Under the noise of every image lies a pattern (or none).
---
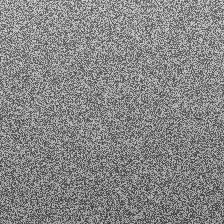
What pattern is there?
a smooth slope
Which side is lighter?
top
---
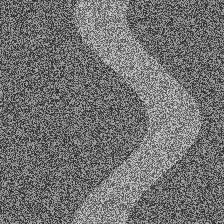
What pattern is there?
a wavy band
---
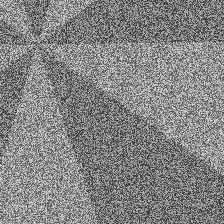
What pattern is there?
spokes from one point
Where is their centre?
top left
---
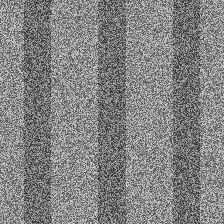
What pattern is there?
vertical stripes
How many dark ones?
3
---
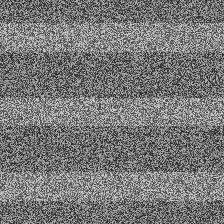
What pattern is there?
horizontal stripes
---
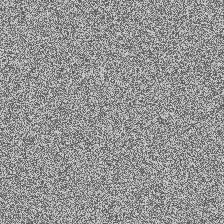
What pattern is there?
only noise
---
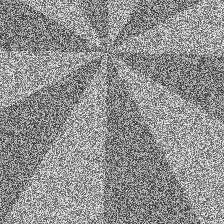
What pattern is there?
spokes from one point
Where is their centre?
top middle
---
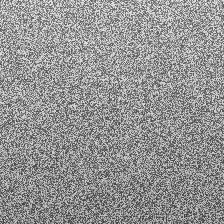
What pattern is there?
a smooth slope
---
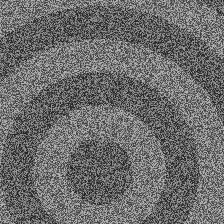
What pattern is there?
rings round one point
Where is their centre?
bottom middle
